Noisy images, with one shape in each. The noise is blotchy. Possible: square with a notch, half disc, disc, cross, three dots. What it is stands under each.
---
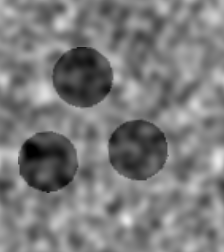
three dots
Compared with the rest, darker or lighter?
darker
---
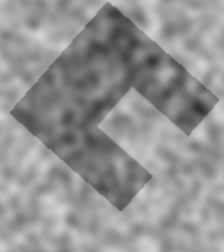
square with a notch
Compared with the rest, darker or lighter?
darker
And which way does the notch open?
down and right
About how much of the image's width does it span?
nearly all
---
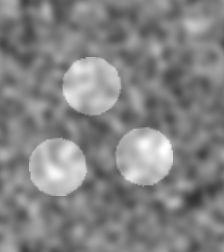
three dots
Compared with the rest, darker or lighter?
lighter
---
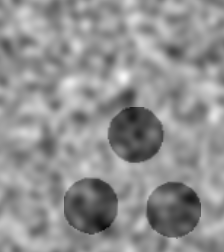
three dots
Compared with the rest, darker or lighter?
darker
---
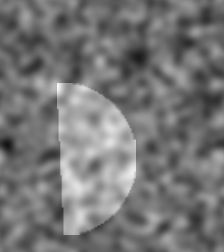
half disc
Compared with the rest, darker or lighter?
lighter
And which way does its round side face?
right
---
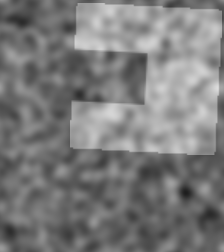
square with a notch
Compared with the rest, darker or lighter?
lighter
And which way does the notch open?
left
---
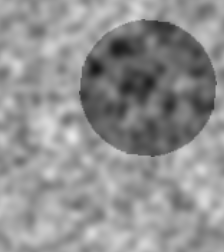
disc
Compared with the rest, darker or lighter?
darker
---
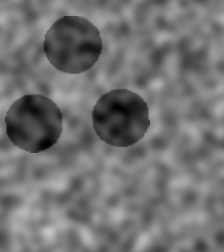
three dots
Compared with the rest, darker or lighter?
darker
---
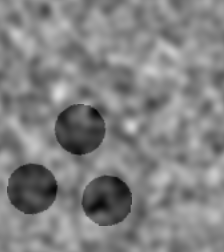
three dots
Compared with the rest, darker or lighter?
darker
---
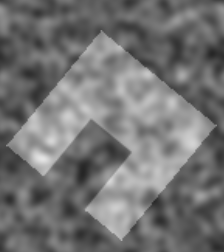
square with a notch
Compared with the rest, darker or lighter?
lighter
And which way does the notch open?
down and left
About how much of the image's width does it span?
nearly all
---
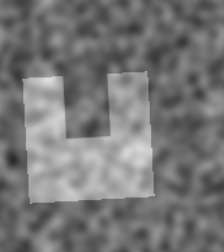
square with a notch
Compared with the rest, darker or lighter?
lighter
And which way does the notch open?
up
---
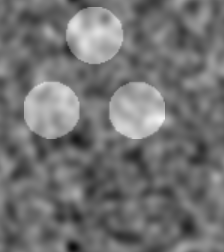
three dots
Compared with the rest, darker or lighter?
lighter
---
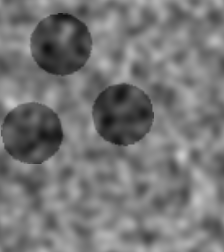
three dots
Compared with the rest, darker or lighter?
darker
